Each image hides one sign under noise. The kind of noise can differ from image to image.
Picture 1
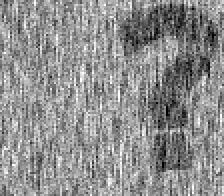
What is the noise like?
streaked along the columns
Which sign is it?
question mark
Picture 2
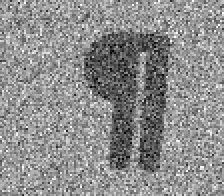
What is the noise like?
independent entries
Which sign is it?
pilcrow
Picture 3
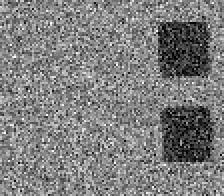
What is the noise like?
independent entries
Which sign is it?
colon
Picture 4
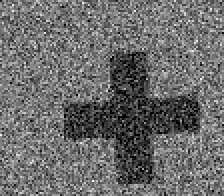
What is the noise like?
independent entries
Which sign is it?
plus sign
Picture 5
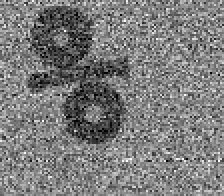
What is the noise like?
rows of uneven size
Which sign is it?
percent sign
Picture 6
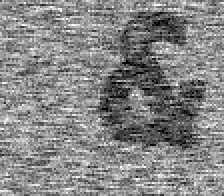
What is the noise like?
streaked along the rows
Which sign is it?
ampersand
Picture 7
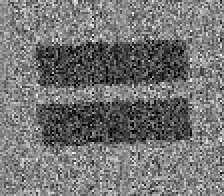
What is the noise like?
columns of uneven size
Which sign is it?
equals sign
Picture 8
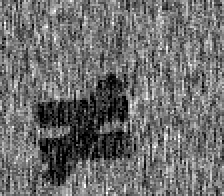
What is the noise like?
streaked along the columns
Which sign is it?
not-equal sign
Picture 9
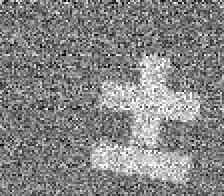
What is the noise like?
rows of uneven size
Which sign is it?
plus-minus sign
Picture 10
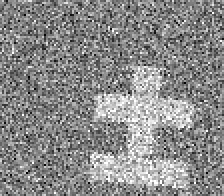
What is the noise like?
independent entries
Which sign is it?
plus-minus sign
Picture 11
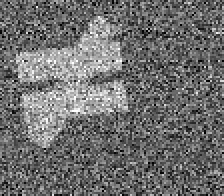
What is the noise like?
rows of uneven size
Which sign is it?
not-equal sign
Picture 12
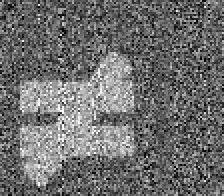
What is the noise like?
columns of uneven size
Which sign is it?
not-equal sign
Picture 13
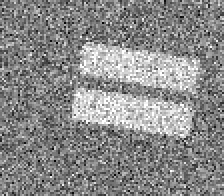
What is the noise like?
independent entries
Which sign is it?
equals sign
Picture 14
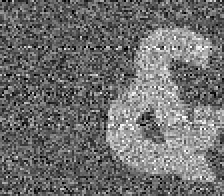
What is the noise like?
rows of uneven size
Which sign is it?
ampersand
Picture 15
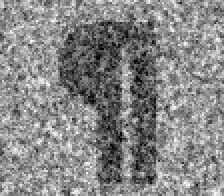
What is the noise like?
blotchy
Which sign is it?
pilcrow
